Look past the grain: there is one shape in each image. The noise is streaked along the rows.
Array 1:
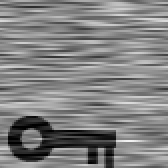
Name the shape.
key
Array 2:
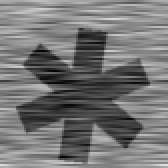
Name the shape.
asterisk
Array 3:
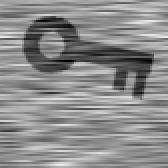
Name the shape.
key
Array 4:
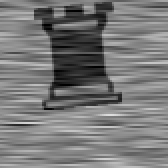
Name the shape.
chess rook
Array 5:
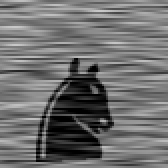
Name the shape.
chess knight
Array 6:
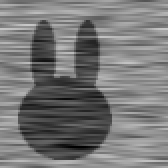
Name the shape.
rabbit's head
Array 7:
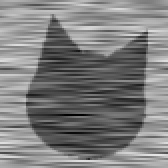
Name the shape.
cat's head
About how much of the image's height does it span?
nearly all
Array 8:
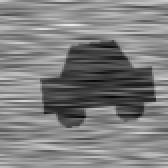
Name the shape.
car
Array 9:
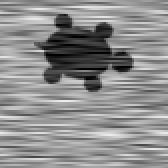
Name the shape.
turtle
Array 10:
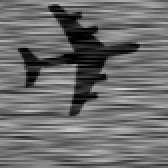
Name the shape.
airplane
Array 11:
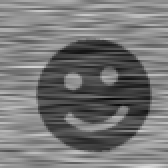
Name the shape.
smiling face
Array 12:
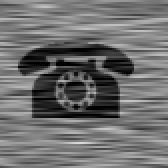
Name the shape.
telephone
